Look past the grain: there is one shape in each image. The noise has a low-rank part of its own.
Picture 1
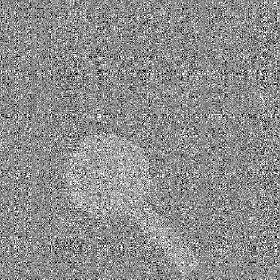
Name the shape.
lollipop
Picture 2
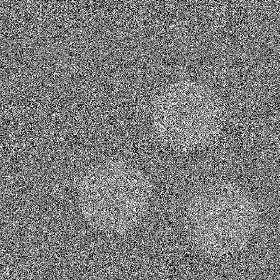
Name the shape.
three dots
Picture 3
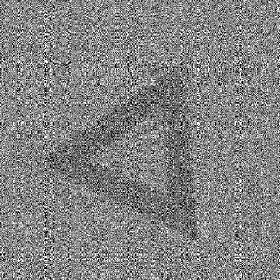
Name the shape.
triangle frame
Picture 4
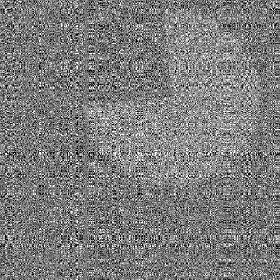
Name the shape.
disc with a wedge cut out
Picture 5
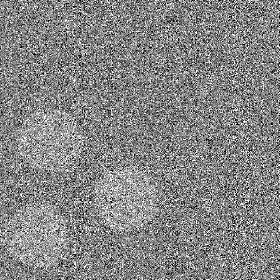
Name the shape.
three dots
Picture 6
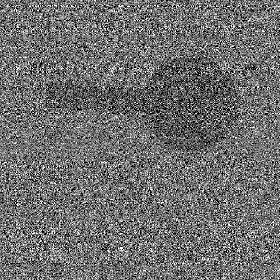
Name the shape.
lollipop
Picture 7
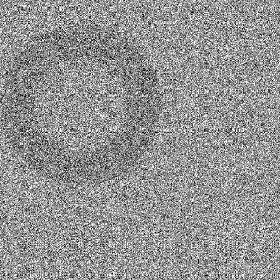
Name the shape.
ring
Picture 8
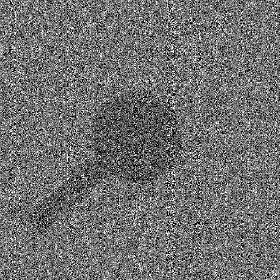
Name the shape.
lollipop
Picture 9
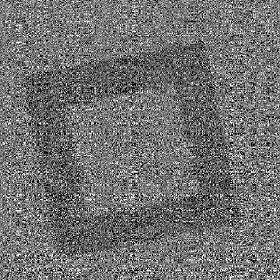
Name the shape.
square frame
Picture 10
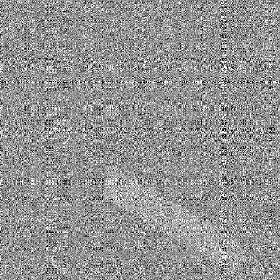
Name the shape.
bar
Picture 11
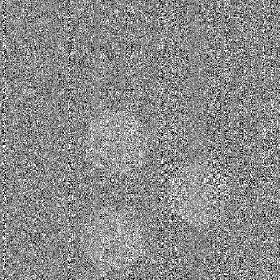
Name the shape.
three dots
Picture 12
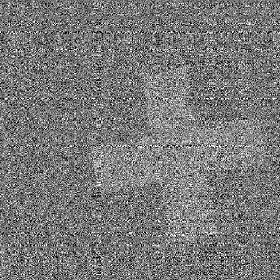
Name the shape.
cross
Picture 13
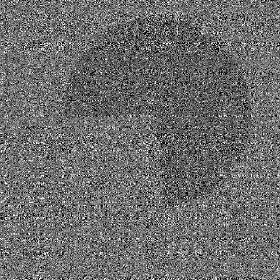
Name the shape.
disc with a wedge cut out
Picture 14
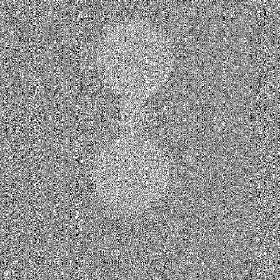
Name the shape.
dumbbell
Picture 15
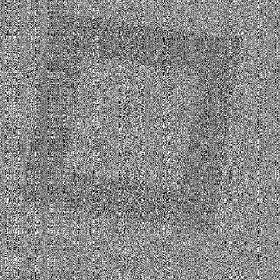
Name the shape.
square frame
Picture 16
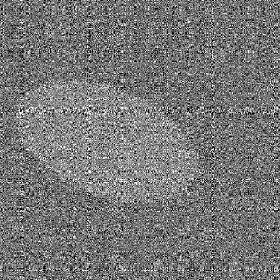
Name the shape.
ellipse
